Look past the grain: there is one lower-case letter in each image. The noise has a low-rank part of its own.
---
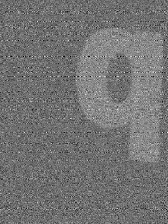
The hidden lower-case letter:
q
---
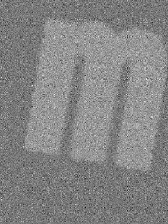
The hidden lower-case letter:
m
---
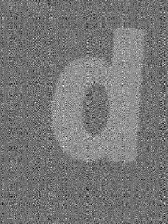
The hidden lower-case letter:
d
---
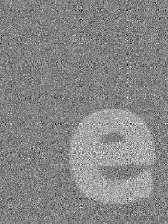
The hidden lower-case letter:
e
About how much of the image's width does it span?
half
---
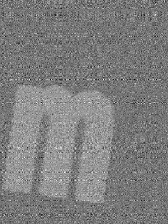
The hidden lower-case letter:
m
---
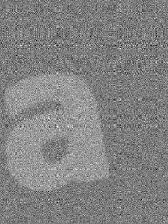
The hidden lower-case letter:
a
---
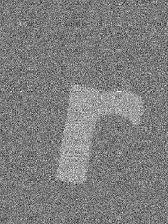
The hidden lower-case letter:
r
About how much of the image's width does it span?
half
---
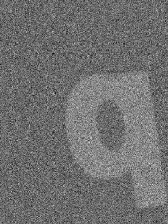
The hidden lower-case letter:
q
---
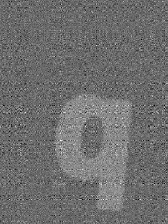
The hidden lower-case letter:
q
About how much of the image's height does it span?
half
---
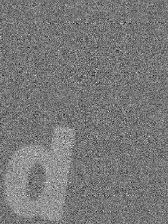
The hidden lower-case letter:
d
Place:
bottom left
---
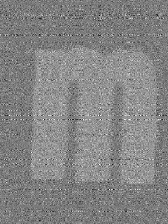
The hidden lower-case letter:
m
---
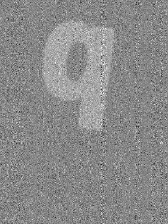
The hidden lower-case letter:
q
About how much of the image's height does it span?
half
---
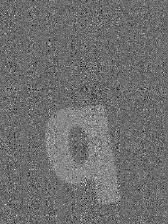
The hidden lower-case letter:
q
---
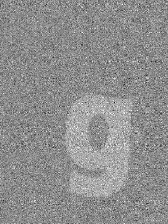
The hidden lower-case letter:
g
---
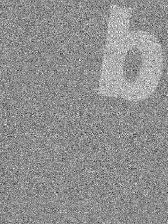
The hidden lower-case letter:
b
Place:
top right
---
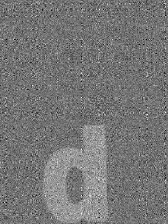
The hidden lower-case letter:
d
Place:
bottom middle
